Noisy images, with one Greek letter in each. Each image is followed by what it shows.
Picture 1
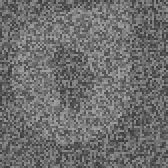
light sigma
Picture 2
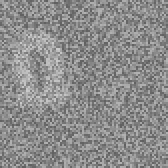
light omega
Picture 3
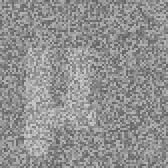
light mu
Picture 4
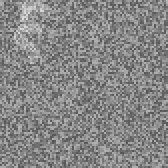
light xi, top left
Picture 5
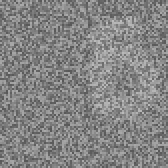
light delta
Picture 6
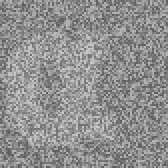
light alpha
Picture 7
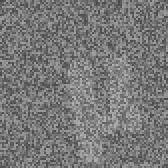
light mu
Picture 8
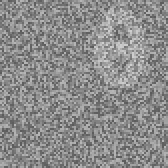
light theta
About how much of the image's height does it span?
half
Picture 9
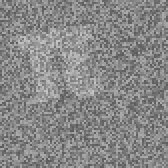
light pi
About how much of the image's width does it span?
half
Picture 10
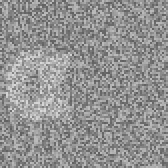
light alpha, middle left
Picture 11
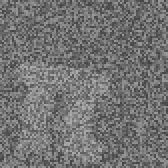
light pi
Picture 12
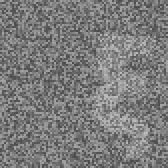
light xi
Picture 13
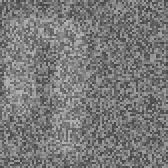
light eta
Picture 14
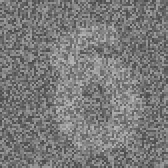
light delta
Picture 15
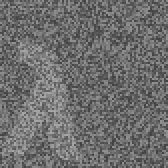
light lambda
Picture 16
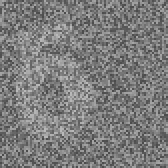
light delta
